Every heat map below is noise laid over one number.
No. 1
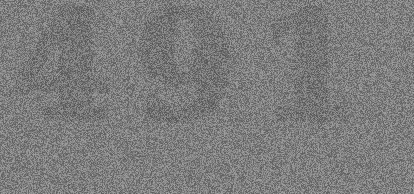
491
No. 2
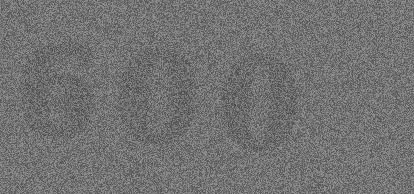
600
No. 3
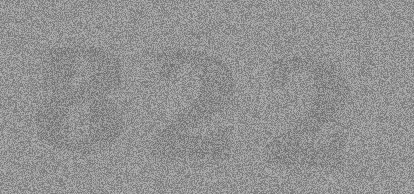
822
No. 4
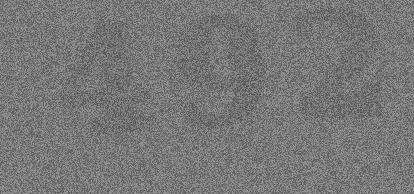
492
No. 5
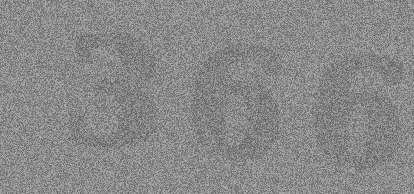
366
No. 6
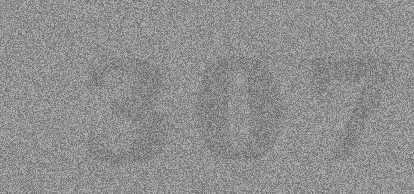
307
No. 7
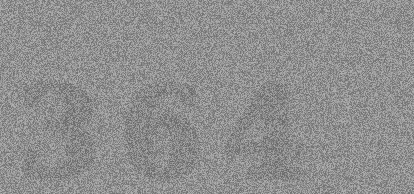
364
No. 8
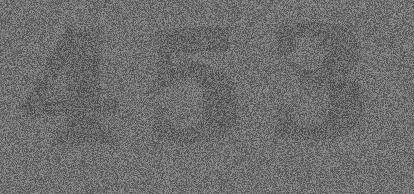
453
